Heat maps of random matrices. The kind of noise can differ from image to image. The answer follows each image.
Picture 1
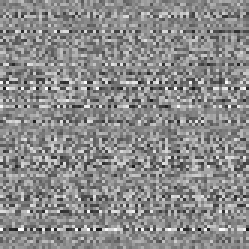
rows of uneven size
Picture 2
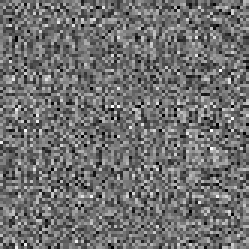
low rank plus noise
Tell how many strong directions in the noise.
five to eight
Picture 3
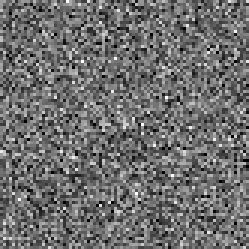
independent entries
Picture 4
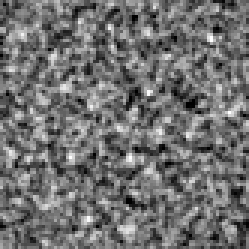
blotchy
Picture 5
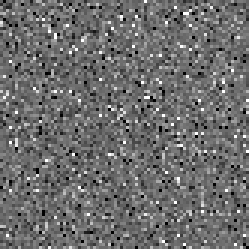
heavy tails
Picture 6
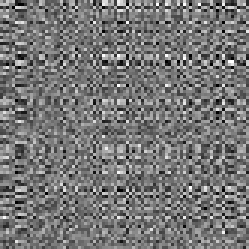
low rank plus noise
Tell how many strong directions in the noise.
one
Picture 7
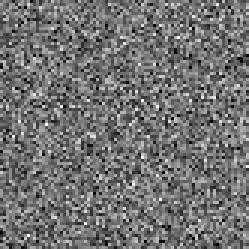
independent entries
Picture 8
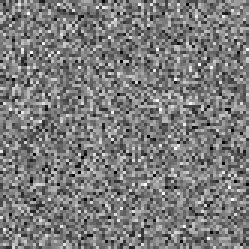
independent entries
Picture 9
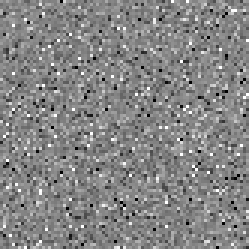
heavy tails
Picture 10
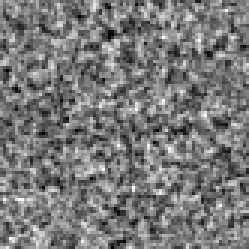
blotchy
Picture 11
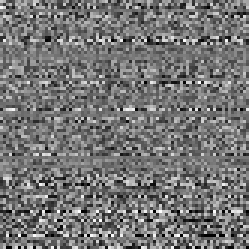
rows of uneven size
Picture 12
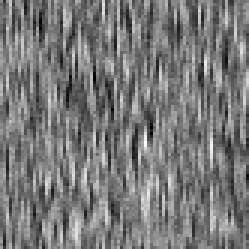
streaked along the columns
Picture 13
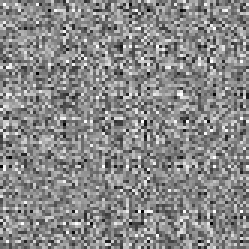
low rank plus noise
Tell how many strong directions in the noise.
five to eight
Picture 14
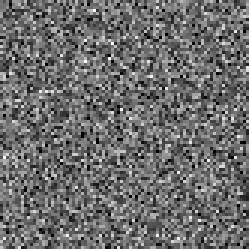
independent entries
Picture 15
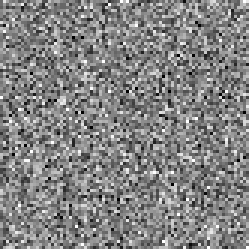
independent entries
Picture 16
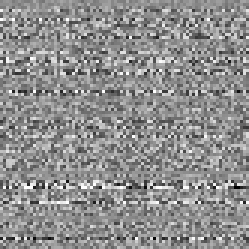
rows of uneven size
